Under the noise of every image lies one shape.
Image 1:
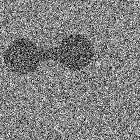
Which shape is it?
dumbbell
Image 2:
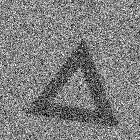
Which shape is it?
triangle frame
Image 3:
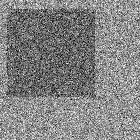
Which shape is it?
square
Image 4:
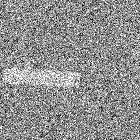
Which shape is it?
bar
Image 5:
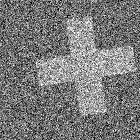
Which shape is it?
cross
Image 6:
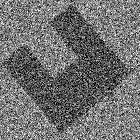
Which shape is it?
square with a notch
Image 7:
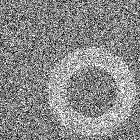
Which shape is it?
ring
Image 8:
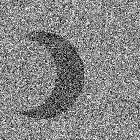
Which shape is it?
crescent
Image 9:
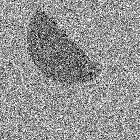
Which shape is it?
half disc
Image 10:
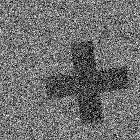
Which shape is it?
cross
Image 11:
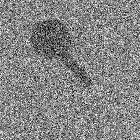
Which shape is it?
lollipop
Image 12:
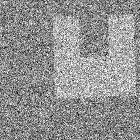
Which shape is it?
square with a notch
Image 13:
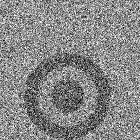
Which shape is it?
bullseye
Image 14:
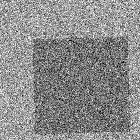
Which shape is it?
square
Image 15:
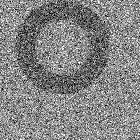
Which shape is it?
ring
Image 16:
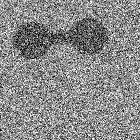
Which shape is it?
dumbbell
